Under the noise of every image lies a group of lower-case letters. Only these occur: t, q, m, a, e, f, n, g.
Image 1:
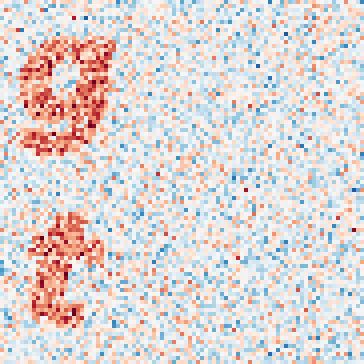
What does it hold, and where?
top left: g; bottom left: t
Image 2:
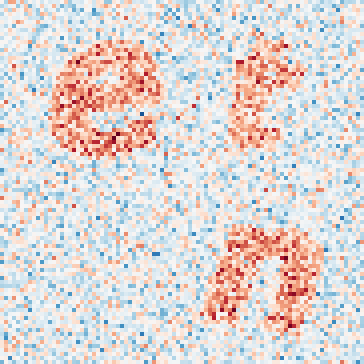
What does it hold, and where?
top left: e; top right: t; bottom right: n
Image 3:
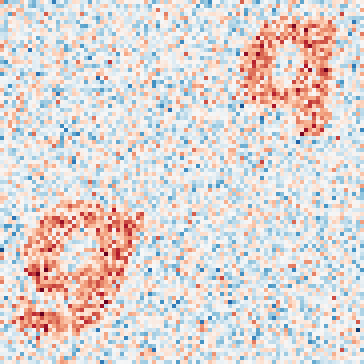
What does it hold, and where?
top right: q; bottom left: g
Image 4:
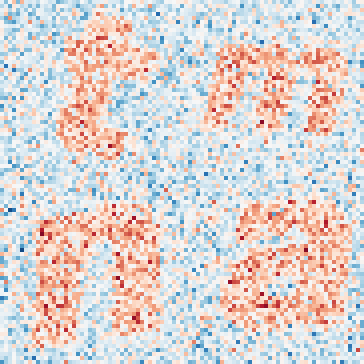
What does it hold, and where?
top left: t; top right: m; bottom left: n; bottom right: a
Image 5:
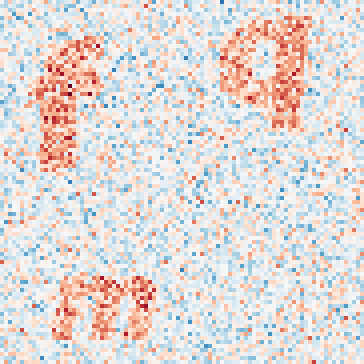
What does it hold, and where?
top left: f; top right: q; bottom left: m
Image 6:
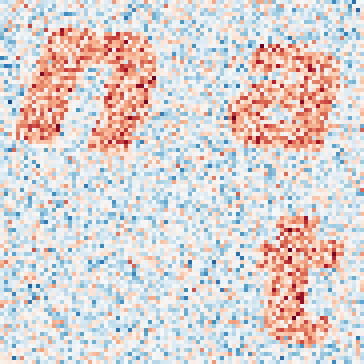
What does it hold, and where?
top left: n; top right: a; bottom right: t
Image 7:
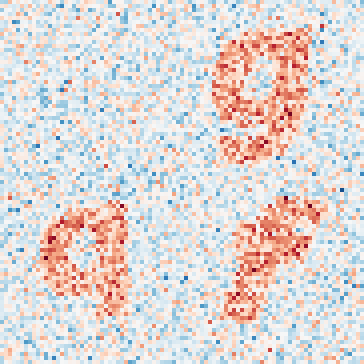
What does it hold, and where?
top right: g; bottom left: q; bottom right: f
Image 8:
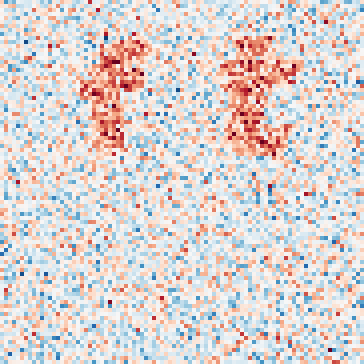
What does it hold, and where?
top left: f; top right: t
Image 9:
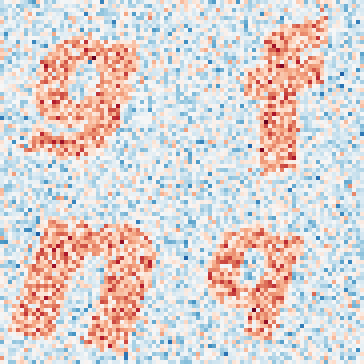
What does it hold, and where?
top left: g; top right: f; bottom left: n; bottom right: q
